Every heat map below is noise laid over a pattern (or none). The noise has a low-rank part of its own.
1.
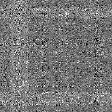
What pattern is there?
bands of rows crossing bands of columns
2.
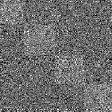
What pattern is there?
blocks along the diagonal
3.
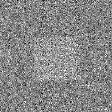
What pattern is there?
one block
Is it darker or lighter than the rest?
lighter
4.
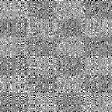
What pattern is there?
a checkerboard
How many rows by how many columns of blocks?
6 by 4
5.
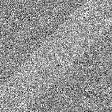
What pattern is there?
a diagonal band
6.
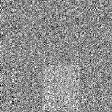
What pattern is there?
one block
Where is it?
bottom middle
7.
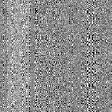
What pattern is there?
one band of columns
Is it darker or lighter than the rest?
lighter
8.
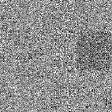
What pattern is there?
one block
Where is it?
middle right
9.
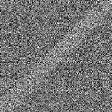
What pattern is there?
a diagonal band
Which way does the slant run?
bottom left to top right
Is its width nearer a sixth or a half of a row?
a sixth
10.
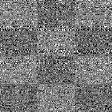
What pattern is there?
a checkerboard
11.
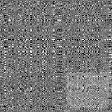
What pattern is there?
one block
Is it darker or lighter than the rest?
lighter
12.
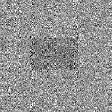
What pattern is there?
one block
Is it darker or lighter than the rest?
darker
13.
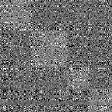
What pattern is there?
blocks along the diagonal
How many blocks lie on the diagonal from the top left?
4
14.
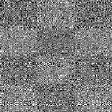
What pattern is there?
a checkerboard
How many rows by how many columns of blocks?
4 by 3
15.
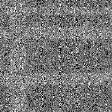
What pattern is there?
bands of rows crossing bands of columns
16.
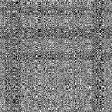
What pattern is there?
bands of rows crossing bands of columns
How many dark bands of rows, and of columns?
3 and 2
